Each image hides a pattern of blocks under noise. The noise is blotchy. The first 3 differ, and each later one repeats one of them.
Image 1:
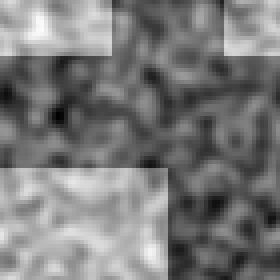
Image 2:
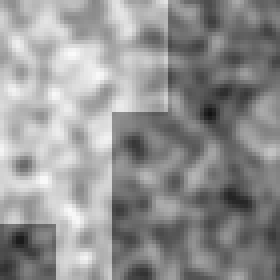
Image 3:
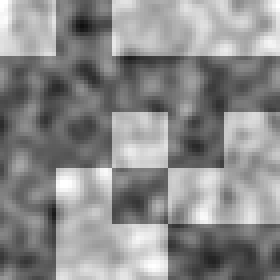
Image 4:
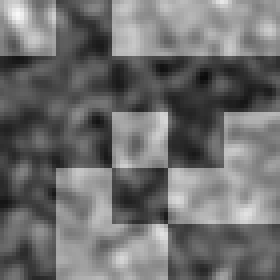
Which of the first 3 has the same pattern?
3
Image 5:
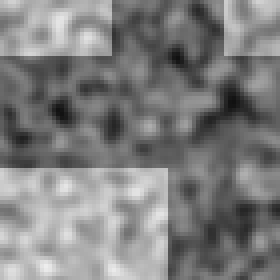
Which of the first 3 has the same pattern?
1
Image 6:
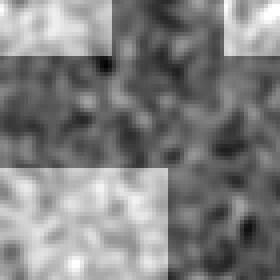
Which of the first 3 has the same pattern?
1
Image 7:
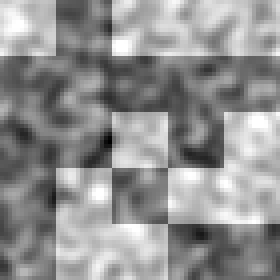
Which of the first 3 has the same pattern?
3
